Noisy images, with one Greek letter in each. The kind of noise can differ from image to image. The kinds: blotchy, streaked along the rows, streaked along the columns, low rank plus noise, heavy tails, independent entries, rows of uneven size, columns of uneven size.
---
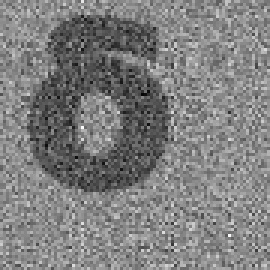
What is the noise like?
low rank plus noise
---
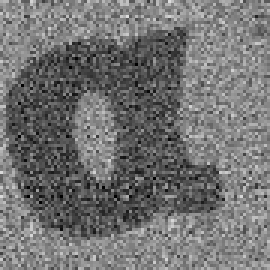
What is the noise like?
low rank plus noise
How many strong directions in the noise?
three or four
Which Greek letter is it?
alpha
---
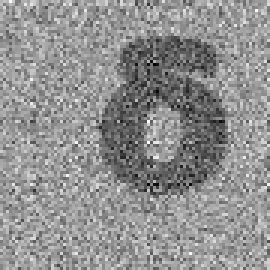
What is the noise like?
low rank plus noise
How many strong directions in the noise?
one
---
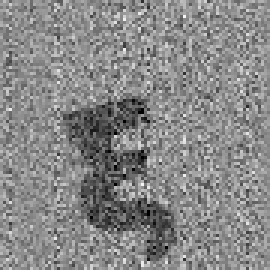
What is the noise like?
columns of uneven size
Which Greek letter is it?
xi
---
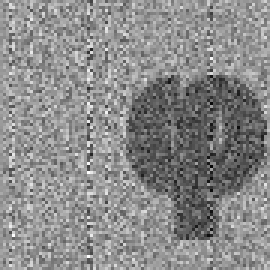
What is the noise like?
columns of uneven size
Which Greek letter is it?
phi
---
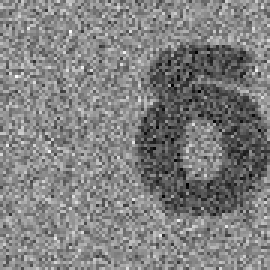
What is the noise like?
independent entries
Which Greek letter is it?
delta
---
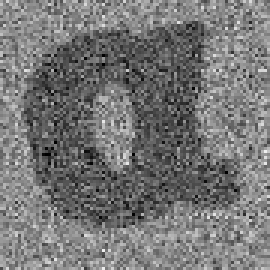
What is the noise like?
low rank plus noise
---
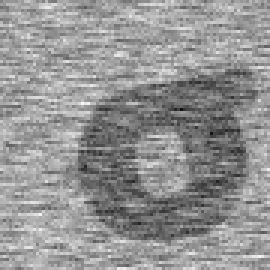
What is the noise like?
streaked along the rows
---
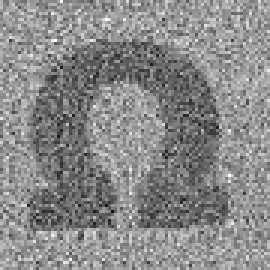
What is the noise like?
low rank plus noise
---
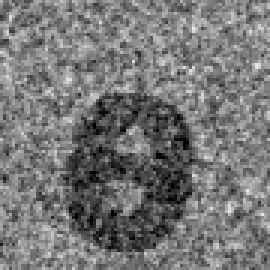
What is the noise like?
blotchy
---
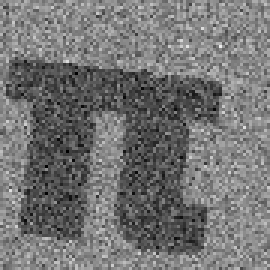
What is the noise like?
independent entries
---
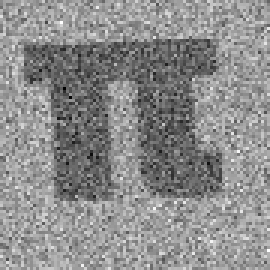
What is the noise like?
independent entries
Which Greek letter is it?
pi
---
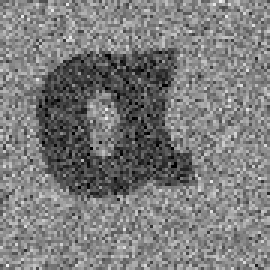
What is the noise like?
independent entries
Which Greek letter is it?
alpha
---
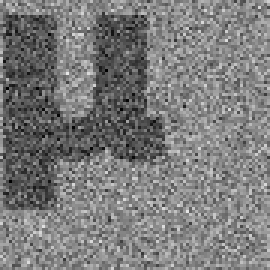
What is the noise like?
independent entries
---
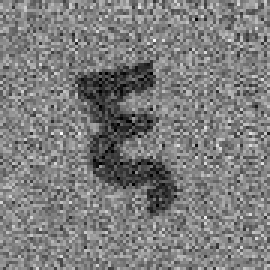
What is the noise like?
low rank plus noise
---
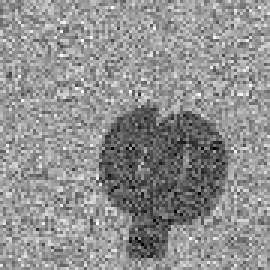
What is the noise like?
low rank plus noise
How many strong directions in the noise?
one
